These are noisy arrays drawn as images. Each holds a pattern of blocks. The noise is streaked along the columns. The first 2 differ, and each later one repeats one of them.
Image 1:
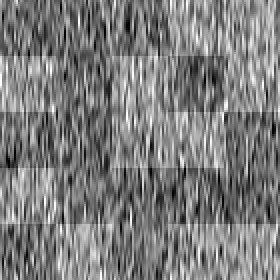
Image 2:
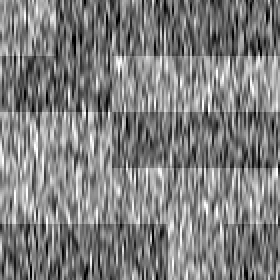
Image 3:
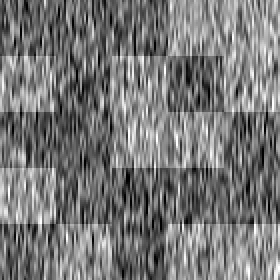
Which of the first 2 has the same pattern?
1
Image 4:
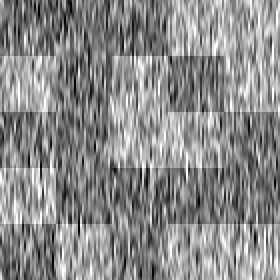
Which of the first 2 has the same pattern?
1
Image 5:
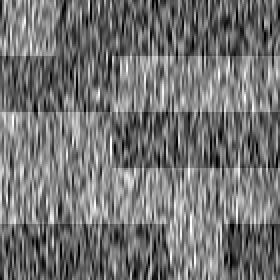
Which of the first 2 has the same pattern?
2
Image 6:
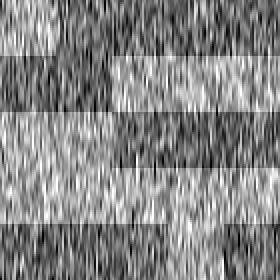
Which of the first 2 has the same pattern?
2
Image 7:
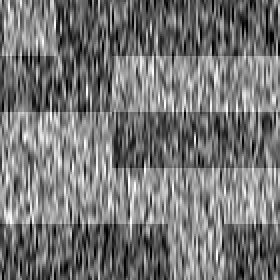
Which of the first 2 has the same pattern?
2
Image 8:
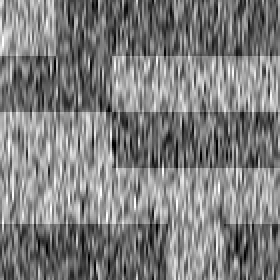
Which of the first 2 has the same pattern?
2
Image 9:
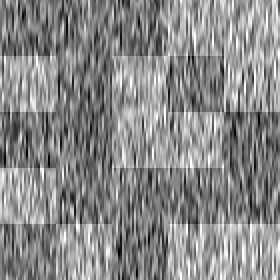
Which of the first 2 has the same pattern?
1
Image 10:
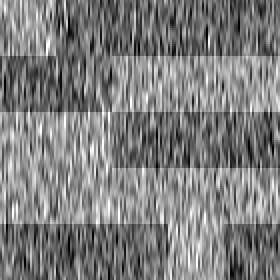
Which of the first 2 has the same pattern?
2
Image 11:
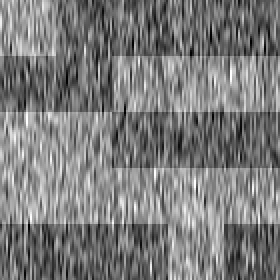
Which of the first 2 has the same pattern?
2
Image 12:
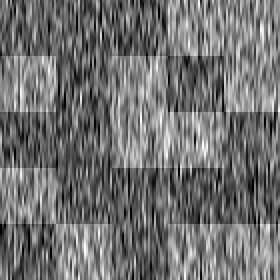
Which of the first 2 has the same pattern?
1
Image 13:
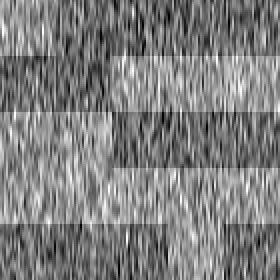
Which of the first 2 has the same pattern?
2
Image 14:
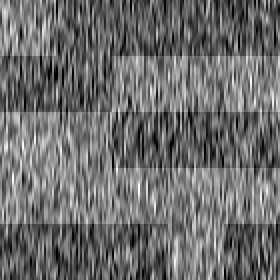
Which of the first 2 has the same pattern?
2
